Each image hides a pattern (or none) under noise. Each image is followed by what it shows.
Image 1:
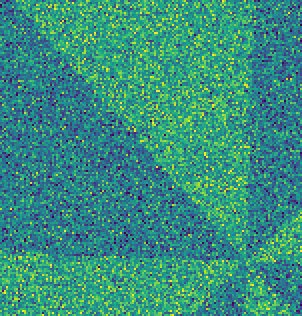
spokes from one point
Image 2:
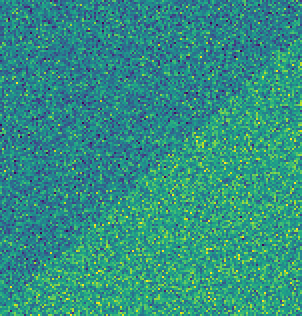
a sharp edge
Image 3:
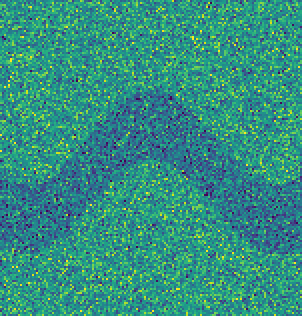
a wavy band
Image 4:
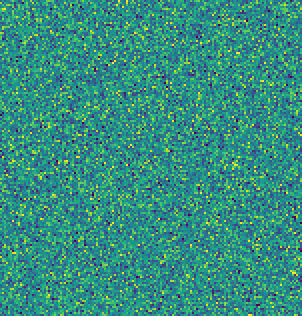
only noise
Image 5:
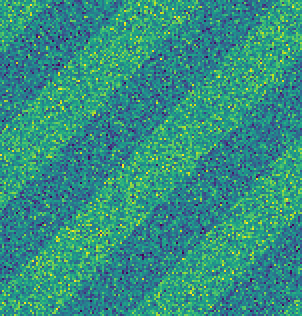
diagonal stripes
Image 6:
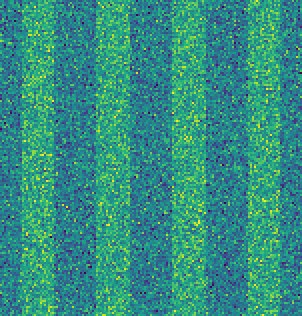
vertical stripes
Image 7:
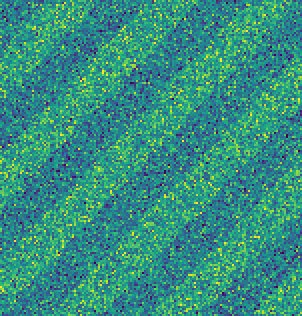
diagonal stripes
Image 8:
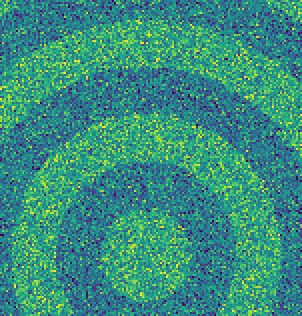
rings round one point
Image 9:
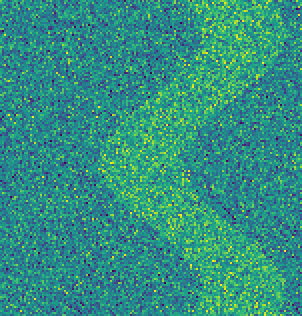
a wavy band
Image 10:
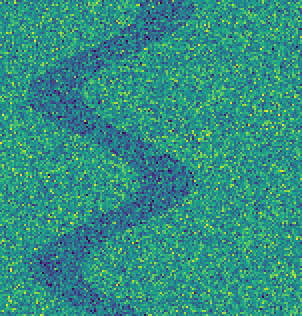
a wavy band
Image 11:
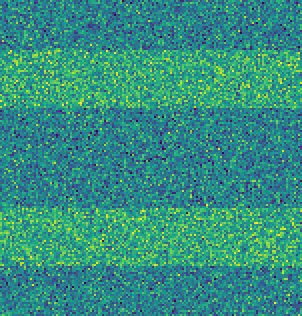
horizontal stripes
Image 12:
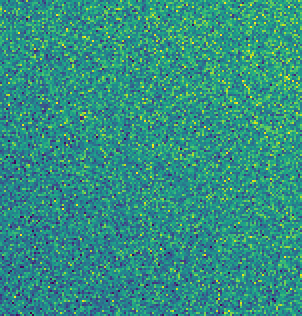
a smooth slope
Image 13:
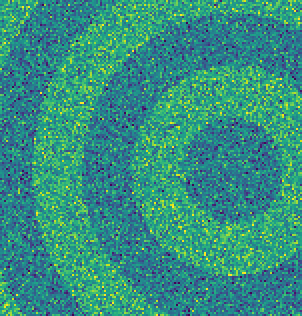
rings round one point
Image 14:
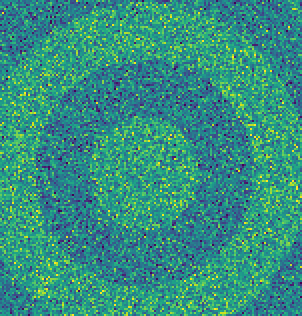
rings round one point
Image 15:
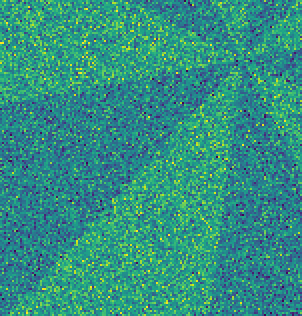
spokes from one point
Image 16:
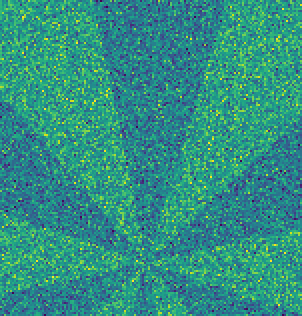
spokes from one point
